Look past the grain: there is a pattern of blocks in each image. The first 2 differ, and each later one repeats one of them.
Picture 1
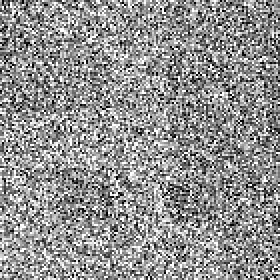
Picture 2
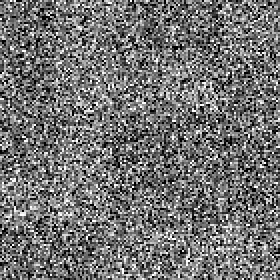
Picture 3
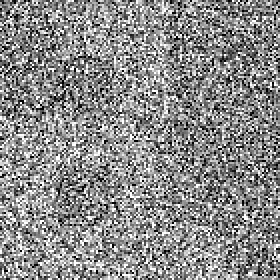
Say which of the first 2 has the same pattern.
1
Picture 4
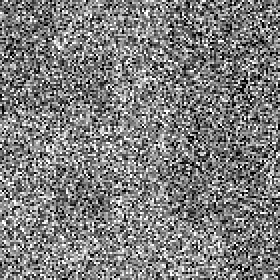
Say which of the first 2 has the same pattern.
1
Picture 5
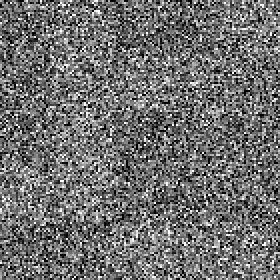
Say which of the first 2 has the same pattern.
2
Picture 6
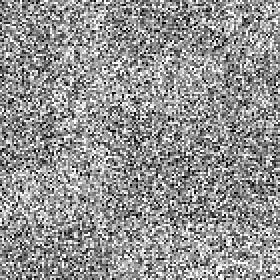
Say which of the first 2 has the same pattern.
2
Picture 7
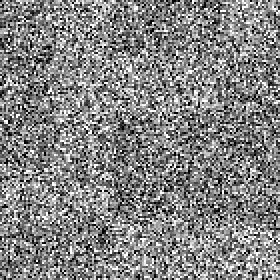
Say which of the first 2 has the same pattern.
2
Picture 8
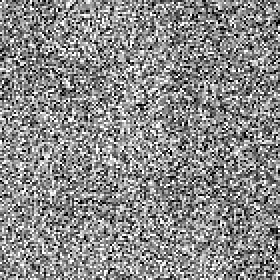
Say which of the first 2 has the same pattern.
1
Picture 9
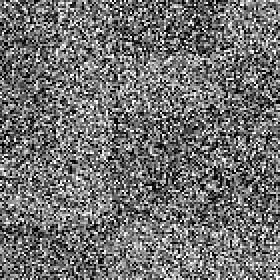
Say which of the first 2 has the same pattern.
2
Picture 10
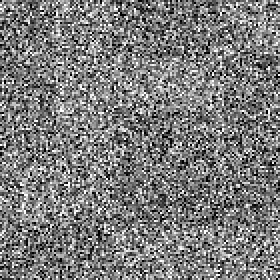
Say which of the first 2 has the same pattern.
2
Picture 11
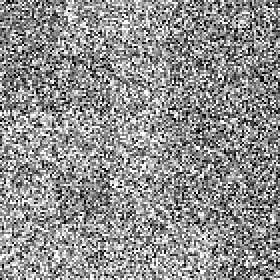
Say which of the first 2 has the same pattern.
1
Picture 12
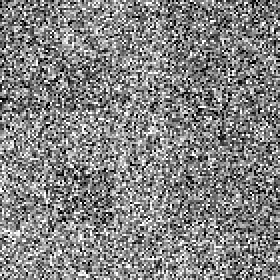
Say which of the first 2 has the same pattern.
1
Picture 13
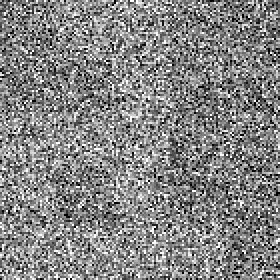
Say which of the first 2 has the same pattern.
1
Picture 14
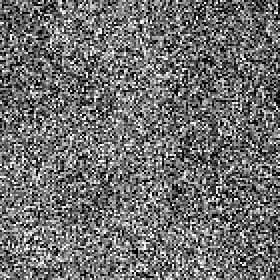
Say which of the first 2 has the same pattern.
1
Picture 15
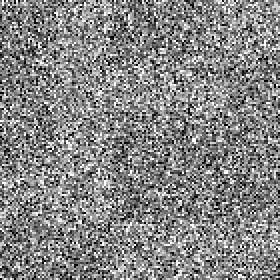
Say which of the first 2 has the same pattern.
2
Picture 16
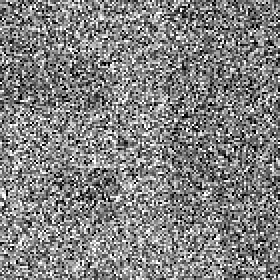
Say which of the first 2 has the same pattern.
1
